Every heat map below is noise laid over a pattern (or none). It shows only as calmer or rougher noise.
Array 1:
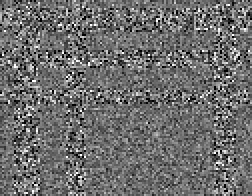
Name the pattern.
bands of rows crossing bands of columns
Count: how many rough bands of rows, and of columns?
3 and 3
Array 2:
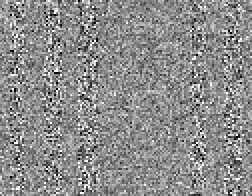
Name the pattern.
bands of columns
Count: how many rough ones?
5
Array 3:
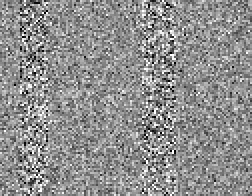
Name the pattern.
bands of columns
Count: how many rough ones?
2
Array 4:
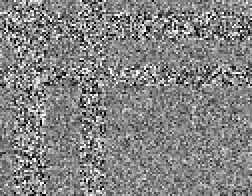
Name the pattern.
bands of rows crossing bands of columns
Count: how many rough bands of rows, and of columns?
2 and 2
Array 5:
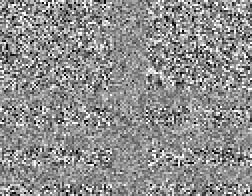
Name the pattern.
bands of rows crossing bands of columns
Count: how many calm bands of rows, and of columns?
3 and 1
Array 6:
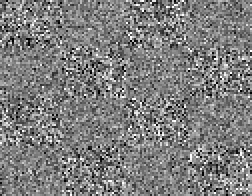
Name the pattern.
a checkerboard
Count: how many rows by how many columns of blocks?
4 by 4
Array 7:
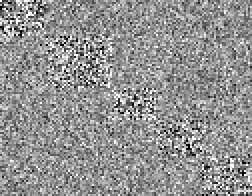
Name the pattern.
blocks along the diagonal
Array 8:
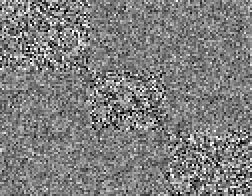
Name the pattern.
blocks along the diagonal
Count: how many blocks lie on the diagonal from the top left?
3
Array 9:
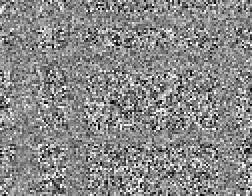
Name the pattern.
bands of rows crossing bands of columns
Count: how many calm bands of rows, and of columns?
3 and 3
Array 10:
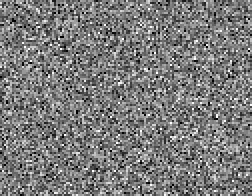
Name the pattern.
only noise
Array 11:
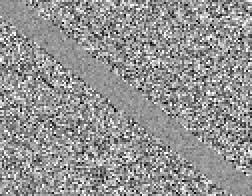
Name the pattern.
a diagonal band
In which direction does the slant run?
top left to bottom right
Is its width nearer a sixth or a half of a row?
a sixth
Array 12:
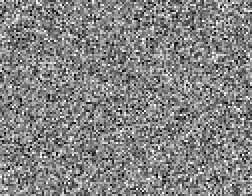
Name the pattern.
only noise
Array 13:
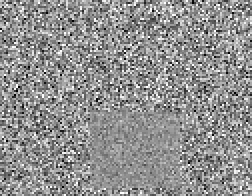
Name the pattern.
one block
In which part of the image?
bottom middle
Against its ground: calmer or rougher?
calmer
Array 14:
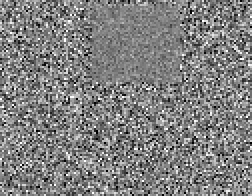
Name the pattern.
one block
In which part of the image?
top middle
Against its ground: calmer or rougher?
calmer
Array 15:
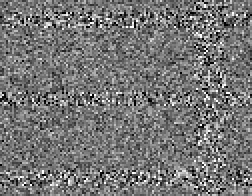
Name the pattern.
bands of rows crossing bands of columns
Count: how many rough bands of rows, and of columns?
3 and 1
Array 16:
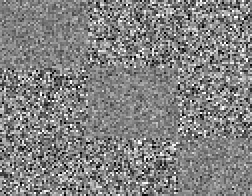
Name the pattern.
blocks along the diagonal
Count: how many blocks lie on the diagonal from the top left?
3
